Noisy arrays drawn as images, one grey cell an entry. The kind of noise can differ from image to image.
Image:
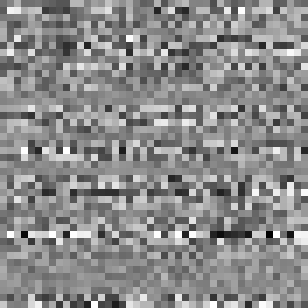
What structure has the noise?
rows of uneven size
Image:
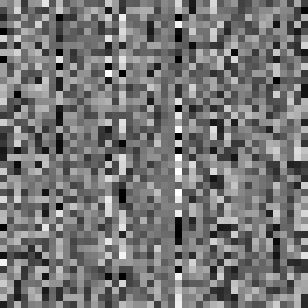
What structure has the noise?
columns of uneven size
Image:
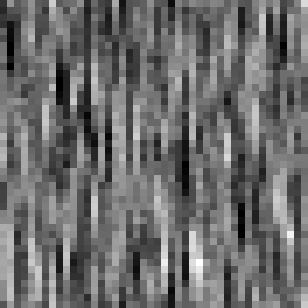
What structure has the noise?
streaked along the columns
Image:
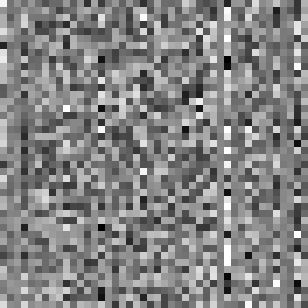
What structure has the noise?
columns of uneven size
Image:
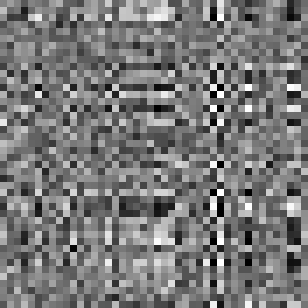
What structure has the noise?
low rank plus noise
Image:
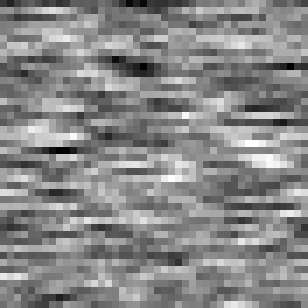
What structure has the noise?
streaked along the rows
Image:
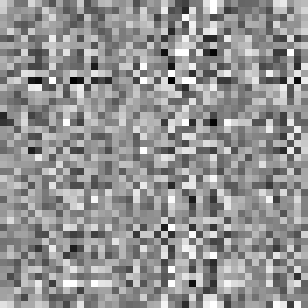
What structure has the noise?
low rank plus noise
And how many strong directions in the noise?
two
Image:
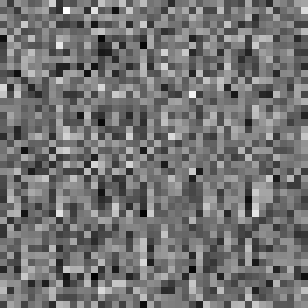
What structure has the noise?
low rank plus noise
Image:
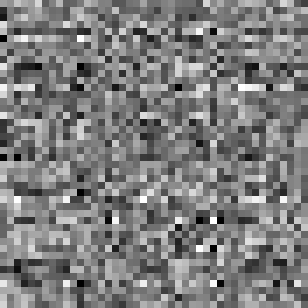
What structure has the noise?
low rank plus noise
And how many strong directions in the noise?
three or four
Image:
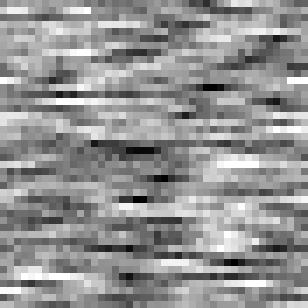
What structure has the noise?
streaked along the rows
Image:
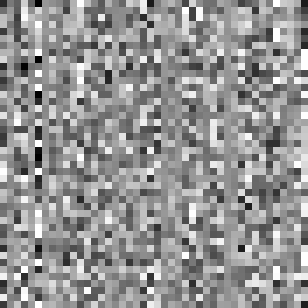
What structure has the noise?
columns of uneven size
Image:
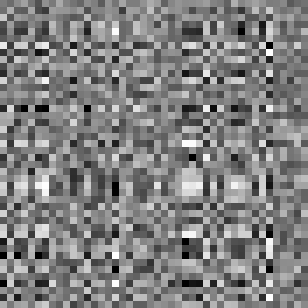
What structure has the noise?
low rank plus noise
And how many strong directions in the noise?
one
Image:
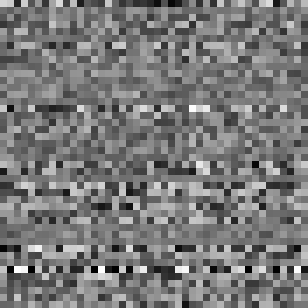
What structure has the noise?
rows of uneven size
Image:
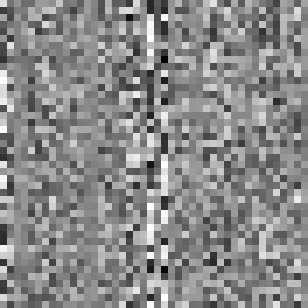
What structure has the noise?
columns of uneven size
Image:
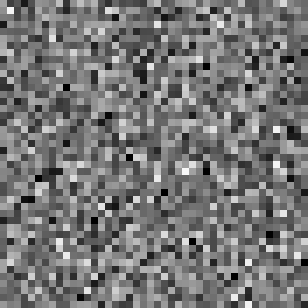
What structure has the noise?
independent entries
